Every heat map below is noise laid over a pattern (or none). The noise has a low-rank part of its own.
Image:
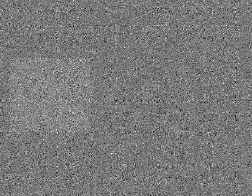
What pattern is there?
one block
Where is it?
middle left
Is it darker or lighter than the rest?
lighter
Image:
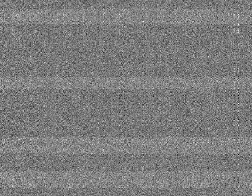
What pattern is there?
bands of rows
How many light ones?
4
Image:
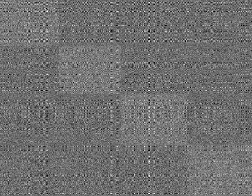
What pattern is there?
blocks along the diagonal
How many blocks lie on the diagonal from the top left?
4
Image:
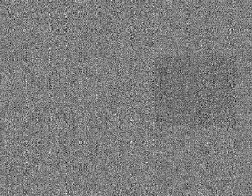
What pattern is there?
one block
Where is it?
middle right
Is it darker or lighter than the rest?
darker
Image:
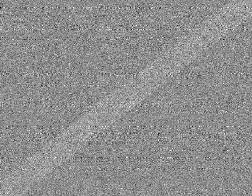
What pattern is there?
a diagonal band
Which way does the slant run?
bottom left to top right
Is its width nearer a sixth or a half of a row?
a sixth
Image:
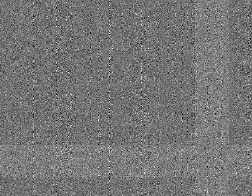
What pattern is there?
bands of rows crossing bands of columns
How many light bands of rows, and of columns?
1 and 1
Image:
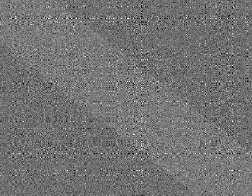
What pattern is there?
a diagonal band
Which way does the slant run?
top left to bottom right
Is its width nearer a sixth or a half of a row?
a half
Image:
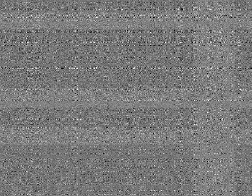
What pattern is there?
bands of rows crossing bands of columns
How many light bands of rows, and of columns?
3 and 1
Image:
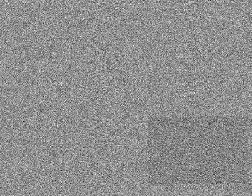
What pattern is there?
one block
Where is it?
bottom right
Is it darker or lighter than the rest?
darker
